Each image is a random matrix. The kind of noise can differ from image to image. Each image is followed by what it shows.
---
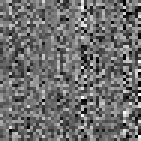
columns of uneven size
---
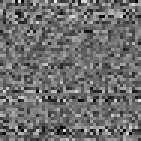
rows of uneven size
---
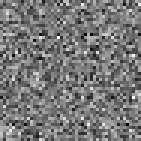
low rank plus noise
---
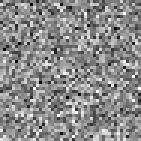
independent entries
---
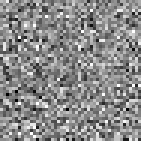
low rank plus noise
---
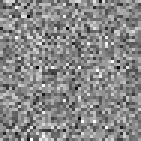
low rank plus noise
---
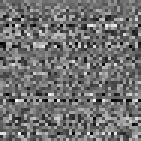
rows of uneven size
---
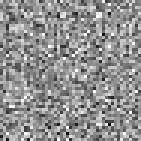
low rank plus noise
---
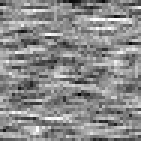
streaked along the rows
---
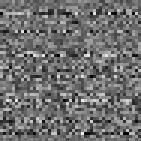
rows of uneven size
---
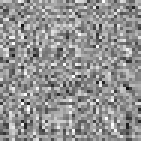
low rank plus noise
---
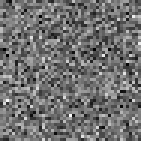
independent entries
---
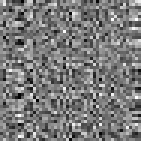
low rank plus noise
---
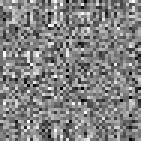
low rank plus noise
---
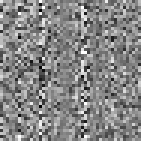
columns of uneven size
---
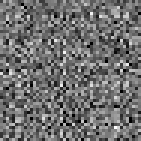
low rank plus noise
